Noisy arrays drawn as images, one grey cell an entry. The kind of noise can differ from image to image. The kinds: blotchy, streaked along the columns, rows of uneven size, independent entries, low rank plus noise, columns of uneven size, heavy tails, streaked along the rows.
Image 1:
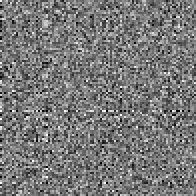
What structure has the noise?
low rank plus noise
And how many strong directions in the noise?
one
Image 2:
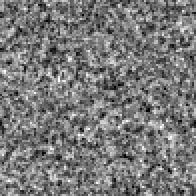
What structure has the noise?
blotchy
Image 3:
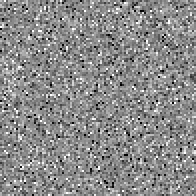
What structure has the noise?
heavy tails
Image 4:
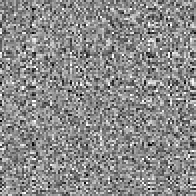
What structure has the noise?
low rank plus noise
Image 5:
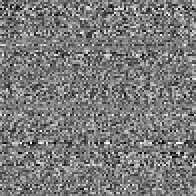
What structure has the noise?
rows of uneven size
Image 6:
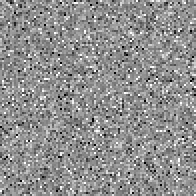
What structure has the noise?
heavy tails
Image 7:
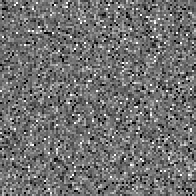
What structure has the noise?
heavy tails
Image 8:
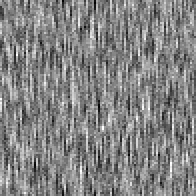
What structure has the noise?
streaked along the columns
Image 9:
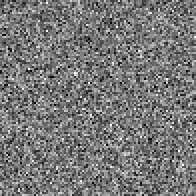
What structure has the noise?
independent entries
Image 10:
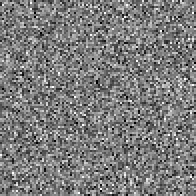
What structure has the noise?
independent entries
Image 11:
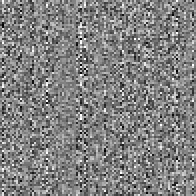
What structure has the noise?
columns of uneven size
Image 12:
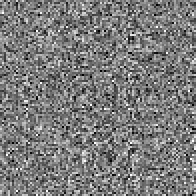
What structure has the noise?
low rank plus noise
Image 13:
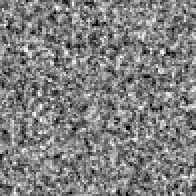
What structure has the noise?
blotchy
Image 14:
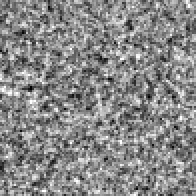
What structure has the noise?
blotchy
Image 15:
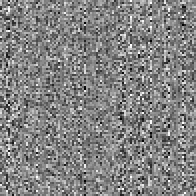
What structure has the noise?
columns of uneven size
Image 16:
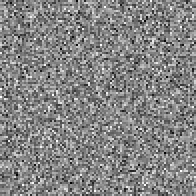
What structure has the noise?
independent entries
